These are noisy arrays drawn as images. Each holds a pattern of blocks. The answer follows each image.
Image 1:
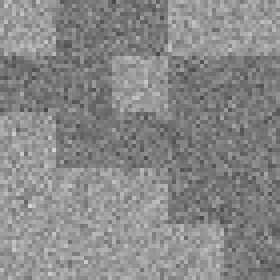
no symmetry
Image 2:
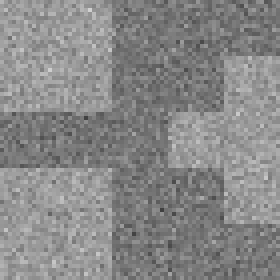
top and bottom mirror each other
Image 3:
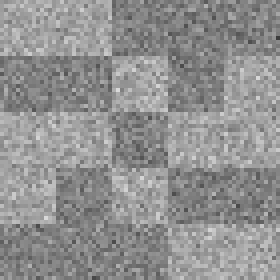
the same after a half turn
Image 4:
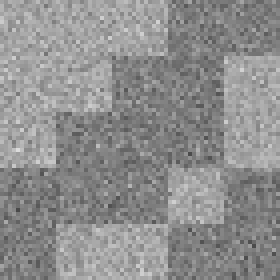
mirrored about the diagonal from the top left
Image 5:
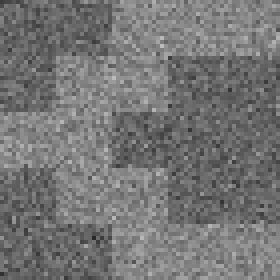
top and bottom mirror each other
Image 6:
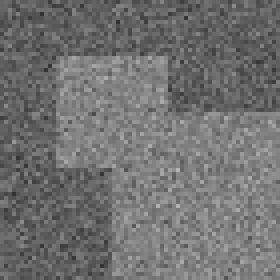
mirrored about the diagonal from the top left
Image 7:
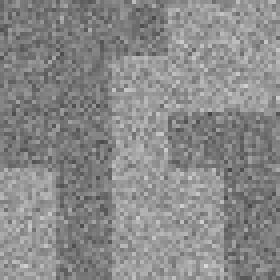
no symmetry
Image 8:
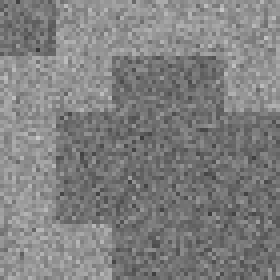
mirrored about the diagonal from the top left
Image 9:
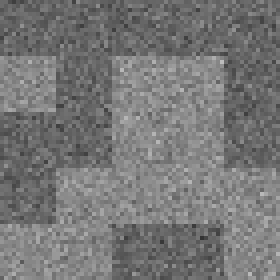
no symmetry
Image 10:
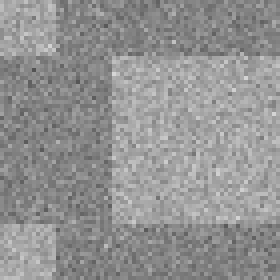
top and bottom mirror each other
